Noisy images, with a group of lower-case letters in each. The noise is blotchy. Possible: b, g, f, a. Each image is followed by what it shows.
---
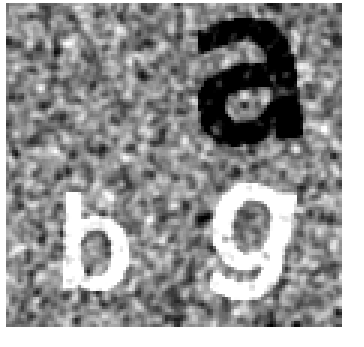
top right: dark a; bottom left: light b; bottom right: light g
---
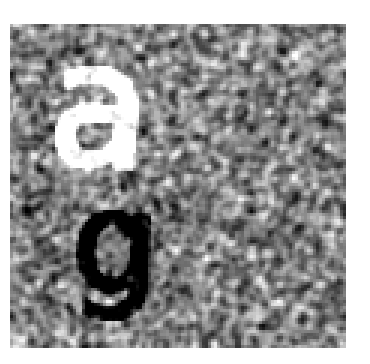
top left: light a; bottom left: dark g
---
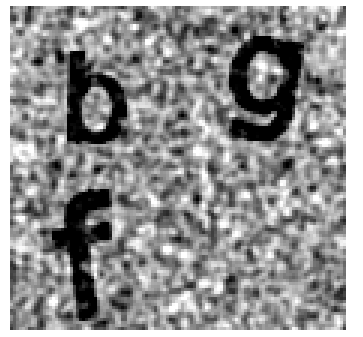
top left: dark b; top right: dark g; bottom left: dark f
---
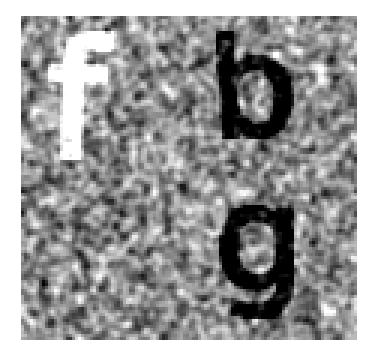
top left: light f; top right: dark b; bottom right: dark g
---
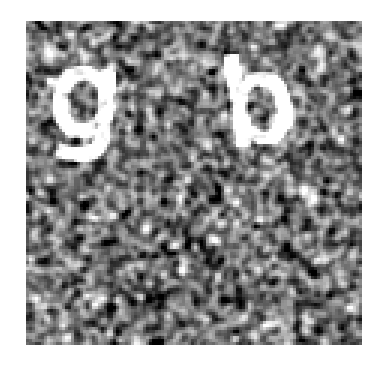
top left: light g; top right: light b
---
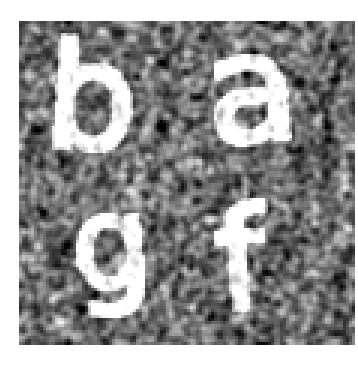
top left: light b; top right: light a; bottom left: light g; bottom right: light f
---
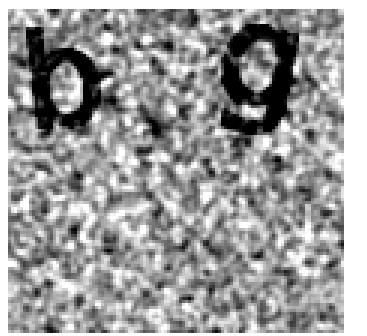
top left: dark b; top right: dark g
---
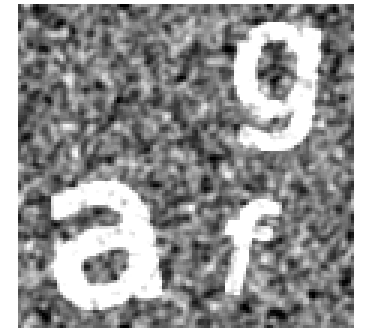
top right: light g; bottom left: light a; bottom right: light f
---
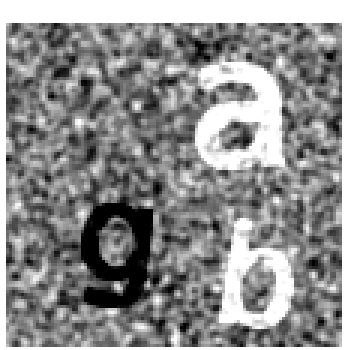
top right: light a; bottom left: dark g; bottom right: light b
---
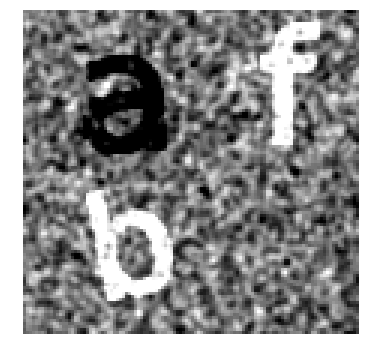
top left: dark a; top right: light f; bottom left: light b
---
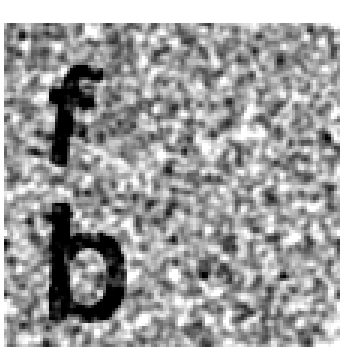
top left: dark f; bottom left: dark b
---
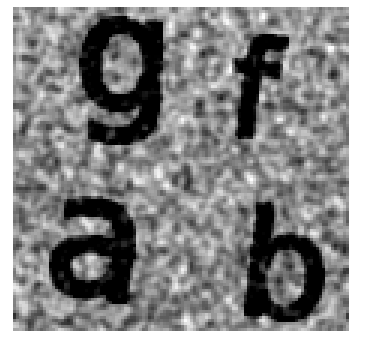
top left: dark g; top right: dark f; bottom left: dark a; bottom right: dark b
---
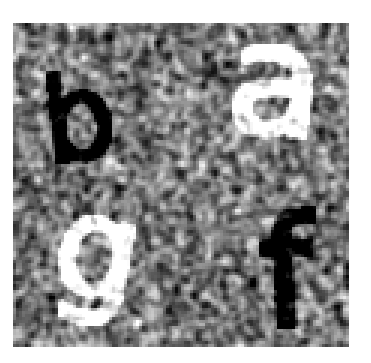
top left: dark b; top right: light a; bottom left: light g; bottom right: dark f
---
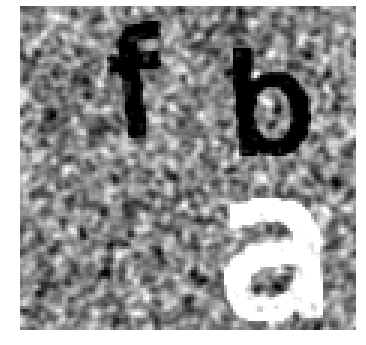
top left: dark f; top right: dark b; bottom right: light a
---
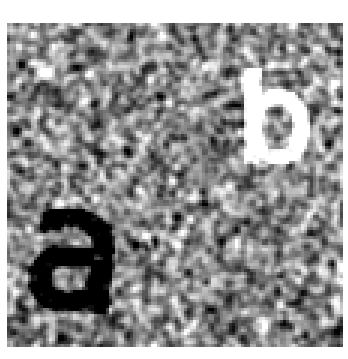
top right: light b; bottom left: dark a
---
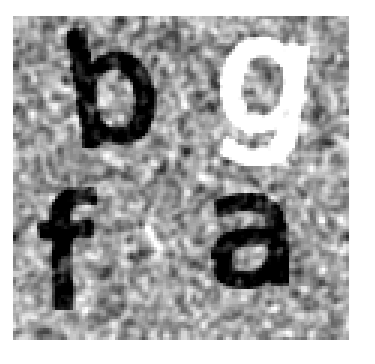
top left: dark b; top right: light g; bottom left: dark f; bottom right: dark a
